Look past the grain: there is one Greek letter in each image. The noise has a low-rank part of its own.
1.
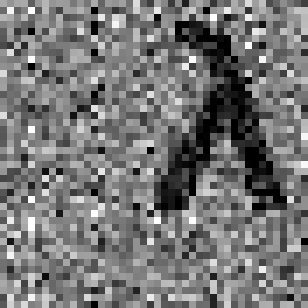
dark lambda
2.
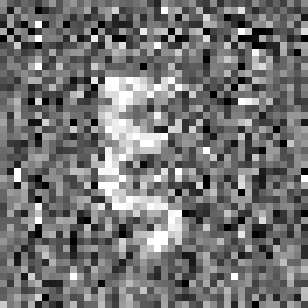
light xi
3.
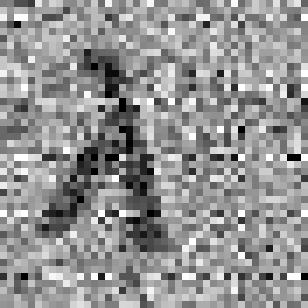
dark lambda
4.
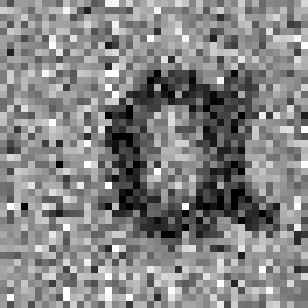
dark alpha
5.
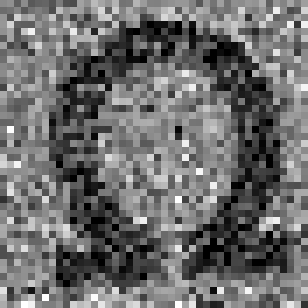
dark omega
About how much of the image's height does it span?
nearly all
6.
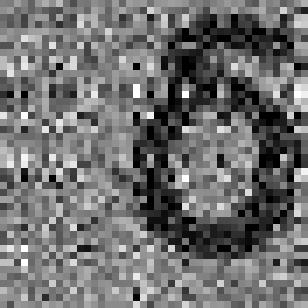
dark delta
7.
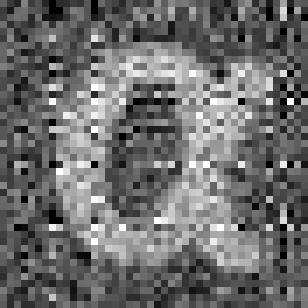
light alpha
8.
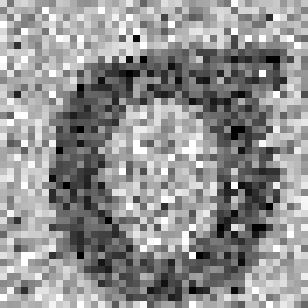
dark sigma
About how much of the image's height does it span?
nearly all
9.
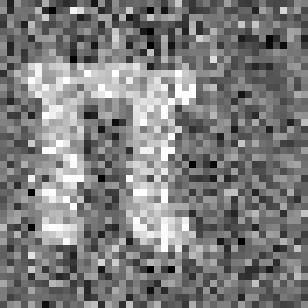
light pi
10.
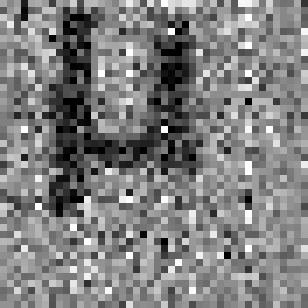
dark mu
